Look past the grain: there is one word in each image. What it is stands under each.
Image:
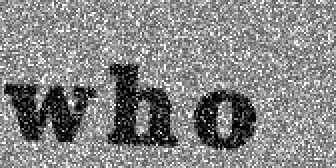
who
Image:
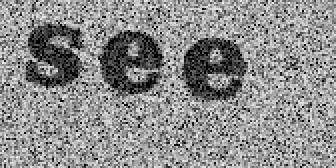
see
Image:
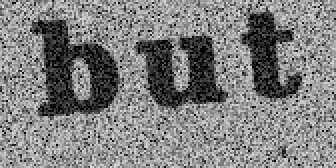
but
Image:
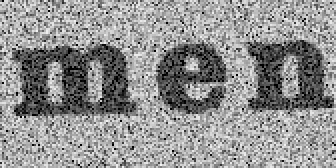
men
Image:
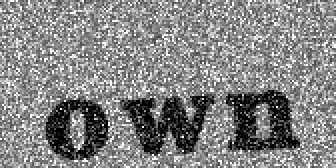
own
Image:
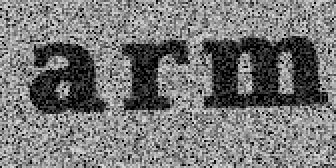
arm
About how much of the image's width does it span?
nearly all
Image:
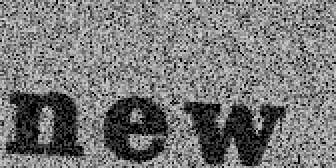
new
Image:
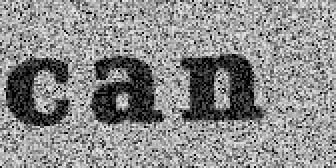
can
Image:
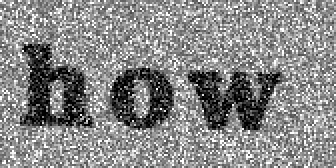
how
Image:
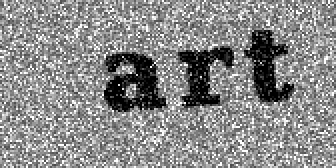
art
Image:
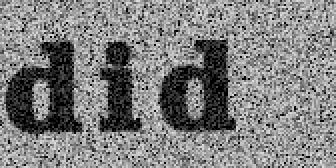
did
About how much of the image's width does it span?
two thirds
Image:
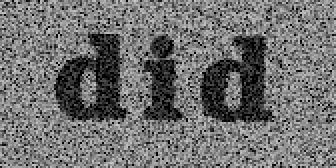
did
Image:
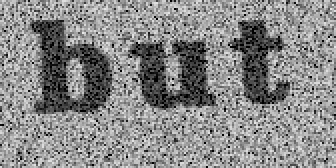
but
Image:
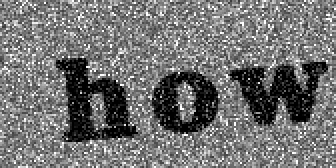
how
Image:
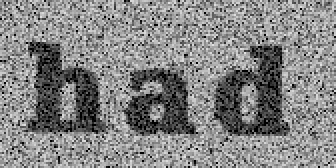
had
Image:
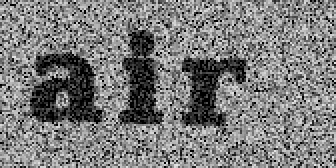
air
